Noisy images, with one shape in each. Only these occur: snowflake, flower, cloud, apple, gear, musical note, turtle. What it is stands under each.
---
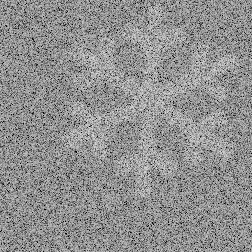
snowflake
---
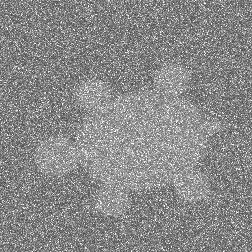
turtle
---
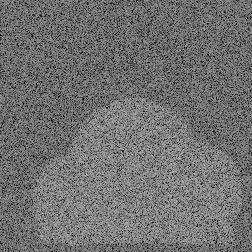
cloud
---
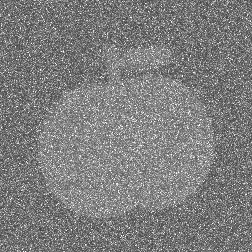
apple
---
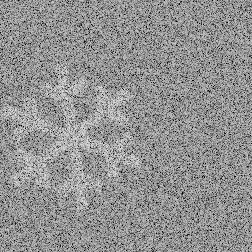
snowflake
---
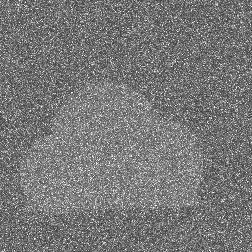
cloud
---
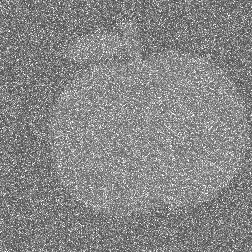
apple
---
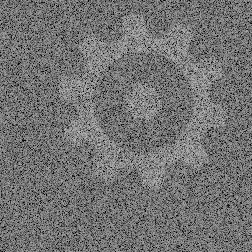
gear
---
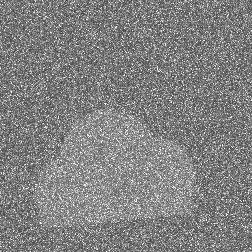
cloud
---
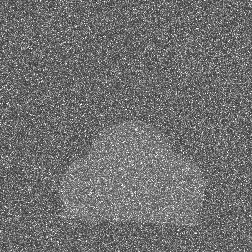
cloud
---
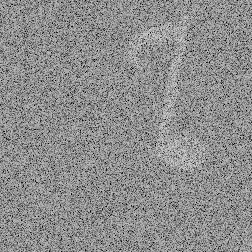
musical note
